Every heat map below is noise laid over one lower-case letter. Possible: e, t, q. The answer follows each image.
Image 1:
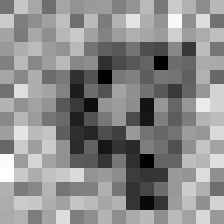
q
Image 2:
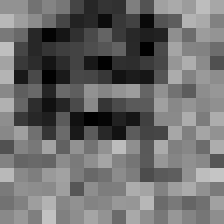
e
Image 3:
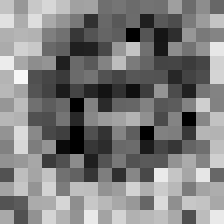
e
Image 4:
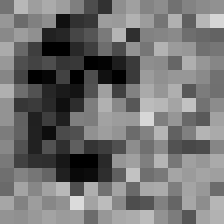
t
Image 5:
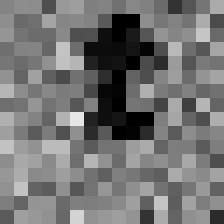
t
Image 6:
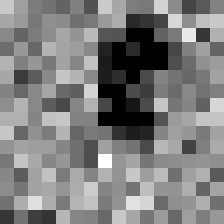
t
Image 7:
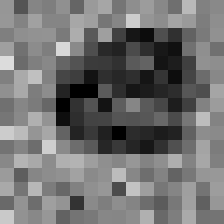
e
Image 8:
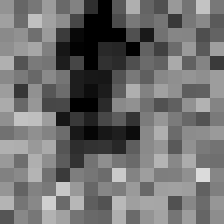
t
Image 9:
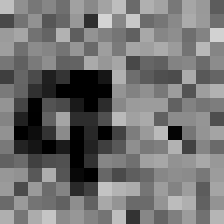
q
